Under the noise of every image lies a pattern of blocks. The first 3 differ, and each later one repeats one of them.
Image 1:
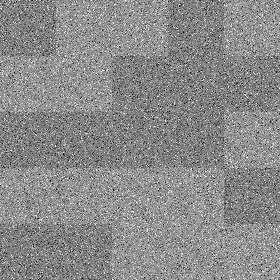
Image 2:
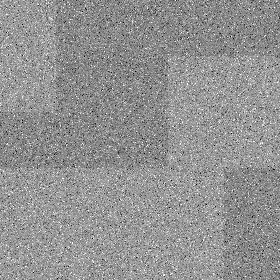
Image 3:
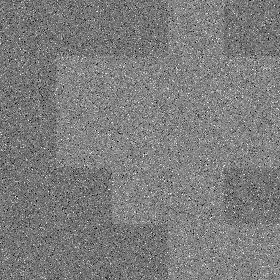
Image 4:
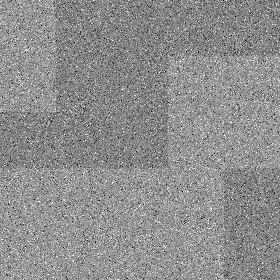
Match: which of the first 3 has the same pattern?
2
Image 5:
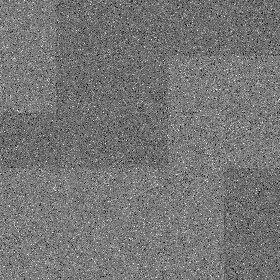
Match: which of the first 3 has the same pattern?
2
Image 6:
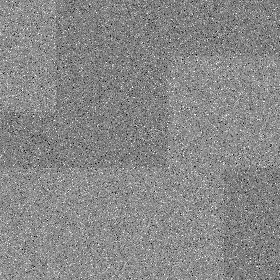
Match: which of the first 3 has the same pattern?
2
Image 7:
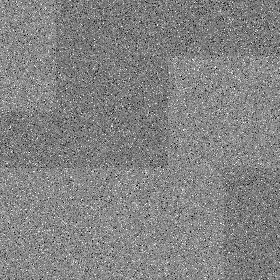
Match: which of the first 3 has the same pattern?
2
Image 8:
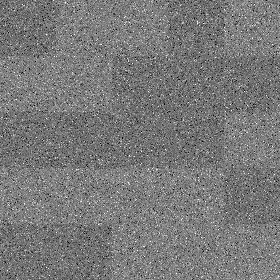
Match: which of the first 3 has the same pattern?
1
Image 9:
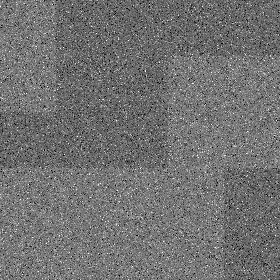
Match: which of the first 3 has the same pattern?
2
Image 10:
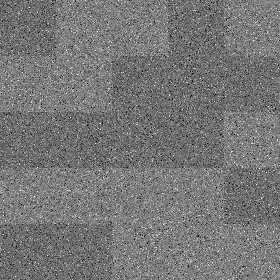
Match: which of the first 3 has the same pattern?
1
